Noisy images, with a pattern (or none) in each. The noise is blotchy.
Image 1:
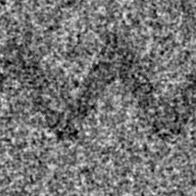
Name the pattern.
a wavy band
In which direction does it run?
left to right
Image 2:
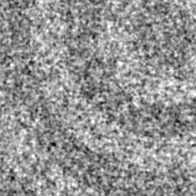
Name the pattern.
rings round one point
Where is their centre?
top right
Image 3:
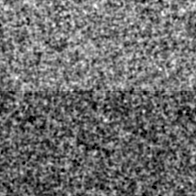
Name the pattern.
a sharp edge
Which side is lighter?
top
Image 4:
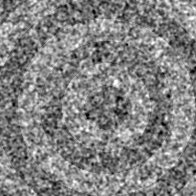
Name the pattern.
rings round one point
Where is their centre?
centre
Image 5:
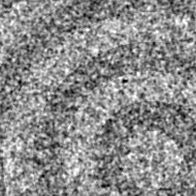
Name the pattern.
rings round one point
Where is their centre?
bottom right
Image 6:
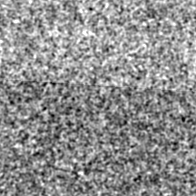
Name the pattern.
a sharp edge
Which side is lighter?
top
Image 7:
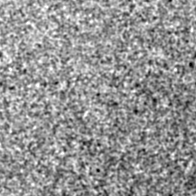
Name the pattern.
a smooth slope
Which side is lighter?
top left
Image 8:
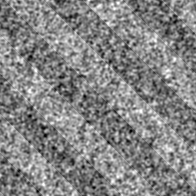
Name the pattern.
diagonal stripes
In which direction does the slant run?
top left to bottom right
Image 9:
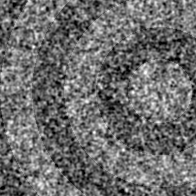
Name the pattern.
rings round one point
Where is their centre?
middle right
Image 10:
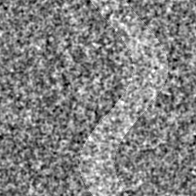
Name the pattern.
a wavy band
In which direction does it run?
top to bottom
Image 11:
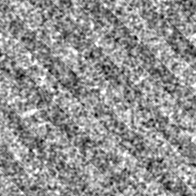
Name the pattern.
diagonal stripes
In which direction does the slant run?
top left to bottom right
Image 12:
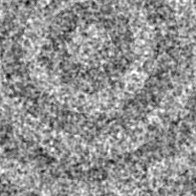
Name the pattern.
rings round one point
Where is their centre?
top middle
